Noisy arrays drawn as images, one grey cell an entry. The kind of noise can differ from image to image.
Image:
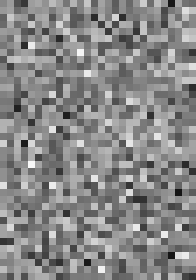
independent entries
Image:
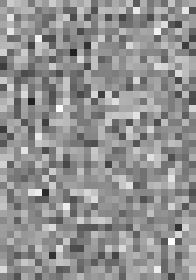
independent entries
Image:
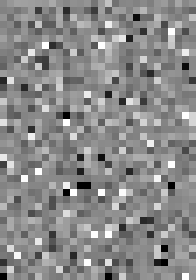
heavy tails
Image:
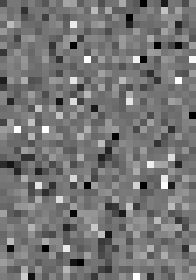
heavy tails
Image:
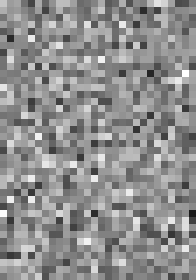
independent entries
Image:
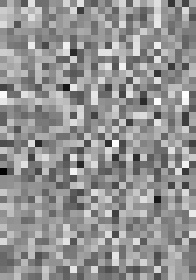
low rank plus noise
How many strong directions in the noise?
three or four
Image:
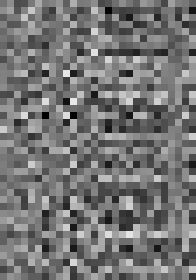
low rank plus noise
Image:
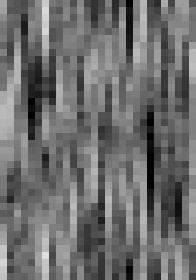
streaked along the columns
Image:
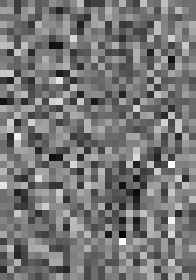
low rank plus noise
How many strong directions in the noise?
three or four
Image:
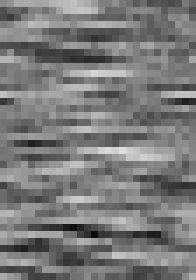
streaked along the rows
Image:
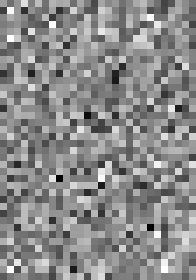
independent entries
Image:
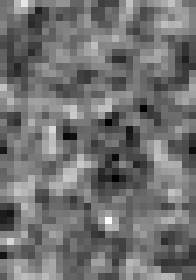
blotchy
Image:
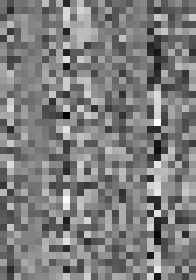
columns of uneven size
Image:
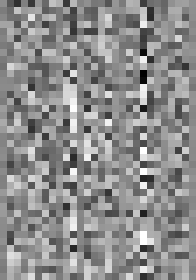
columns of uneven size
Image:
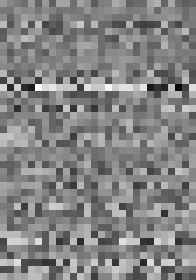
rows of uneven size
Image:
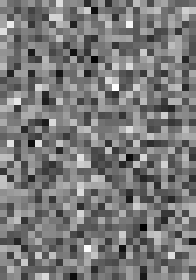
independent entries
